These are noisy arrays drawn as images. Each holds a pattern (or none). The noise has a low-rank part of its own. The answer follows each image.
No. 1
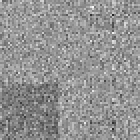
one block
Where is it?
bottom left
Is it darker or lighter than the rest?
darker
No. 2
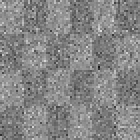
a checkerboard
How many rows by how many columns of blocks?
4 by 6
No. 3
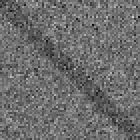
a diagonal band
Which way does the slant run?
top left to bottom right
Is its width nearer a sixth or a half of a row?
a sixth
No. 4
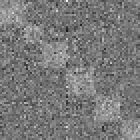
blocks along the diagonal
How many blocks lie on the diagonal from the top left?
6
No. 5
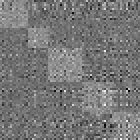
blocks along the diagonal
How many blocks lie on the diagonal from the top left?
5
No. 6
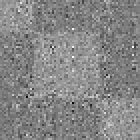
blocks along the diagonal
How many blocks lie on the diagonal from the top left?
3
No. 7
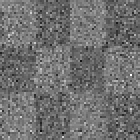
a checkerboard
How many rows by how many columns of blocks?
3 by 4
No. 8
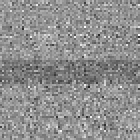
one band of rows
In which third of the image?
middle
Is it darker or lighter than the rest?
darker
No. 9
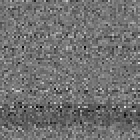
one band of rows
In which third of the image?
bottom
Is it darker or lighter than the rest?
darker
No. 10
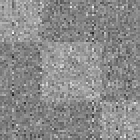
blocks along the diagonal
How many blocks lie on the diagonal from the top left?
3
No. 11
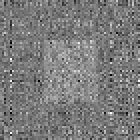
one block
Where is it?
centre
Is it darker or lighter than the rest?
lighter
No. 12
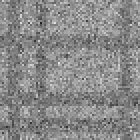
bands of rows crossing bands of columns
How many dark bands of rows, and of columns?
3 and 3
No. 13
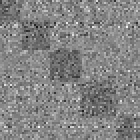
blocks along the diagonal
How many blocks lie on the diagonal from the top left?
5
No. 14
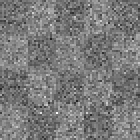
a checkerboard
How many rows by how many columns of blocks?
4 by 5
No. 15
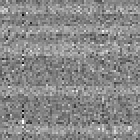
bands of rows
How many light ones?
5
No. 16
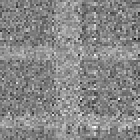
bands of rows crossing bands of columns
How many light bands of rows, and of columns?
2 and 1
